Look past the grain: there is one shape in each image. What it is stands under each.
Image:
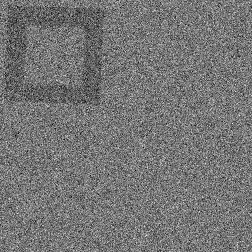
square frame
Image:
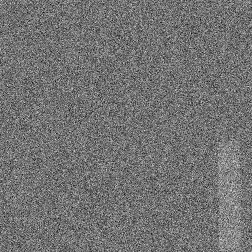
bar
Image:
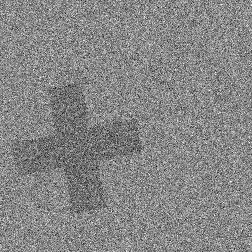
cross
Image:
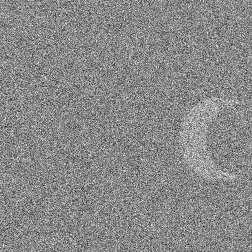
crescent
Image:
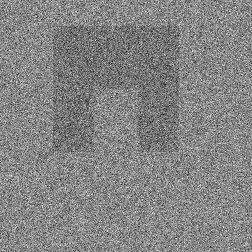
square with a notch
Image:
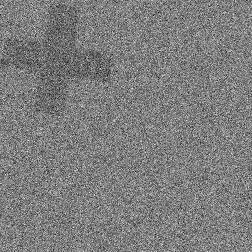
cross
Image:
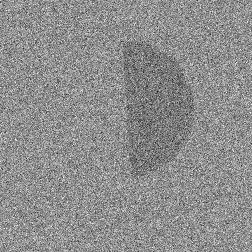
half disc
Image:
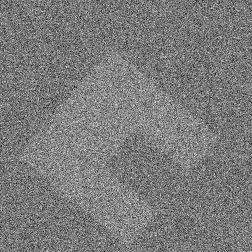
square with a notch
